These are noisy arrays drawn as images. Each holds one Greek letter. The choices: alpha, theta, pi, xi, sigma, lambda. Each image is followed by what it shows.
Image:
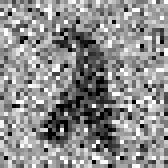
dark lambda
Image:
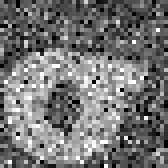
light sigma
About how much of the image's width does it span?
nearly all
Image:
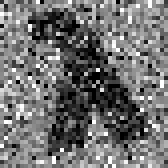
dark lambda
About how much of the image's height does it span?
nearly all
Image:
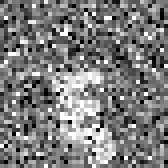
light xi
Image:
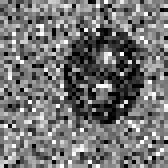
dark theta
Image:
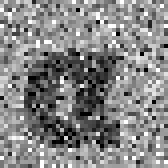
dark alpha
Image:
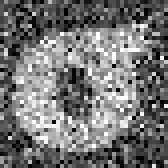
light sigma
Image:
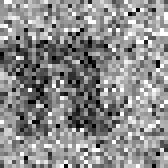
dark pi
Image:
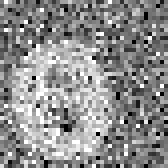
light theta
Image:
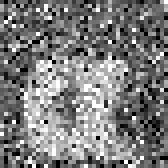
light alpha
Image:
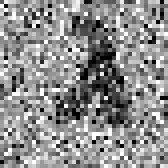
dark lambda
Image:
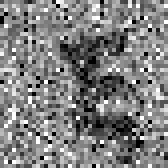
dark xi
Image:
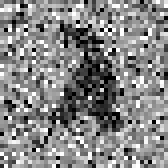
dark lambda
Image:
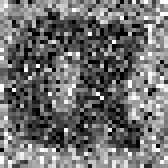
dark alpha
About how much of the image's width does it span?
nearly all
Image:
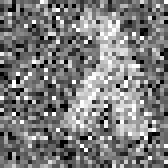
light lambda
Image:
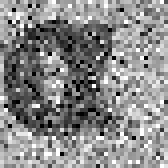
dark alpha
